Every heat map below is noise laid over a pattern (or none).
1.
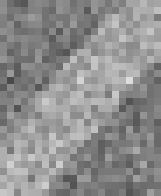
a diagonal band
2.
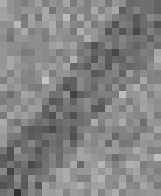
a diagonal band
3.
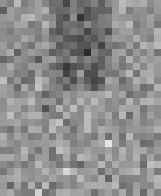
one block
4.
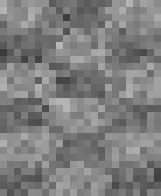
a checkerboard
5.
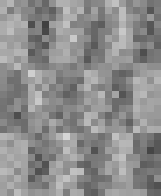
a checkerboard
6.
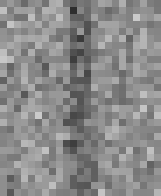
one band of columns
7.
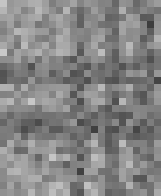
bands of rows crossing bands of columns
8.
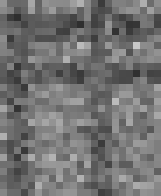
bands of rows crossing bands of columns
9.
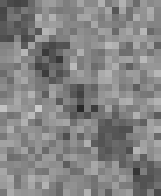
blocks along the diagonal
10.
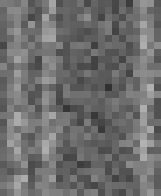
bands of columns
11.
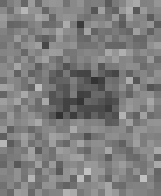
one block
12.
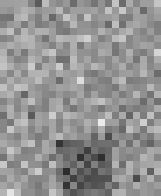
one block
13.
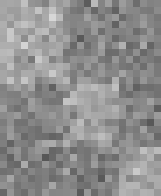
blocks along the diagonal
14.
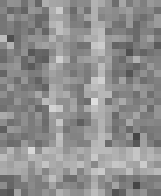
bands of rows crossing bands of columns
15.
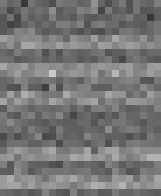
bands of rows
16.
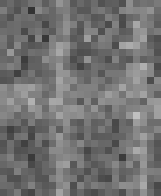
bands of rows crossing bands of columns
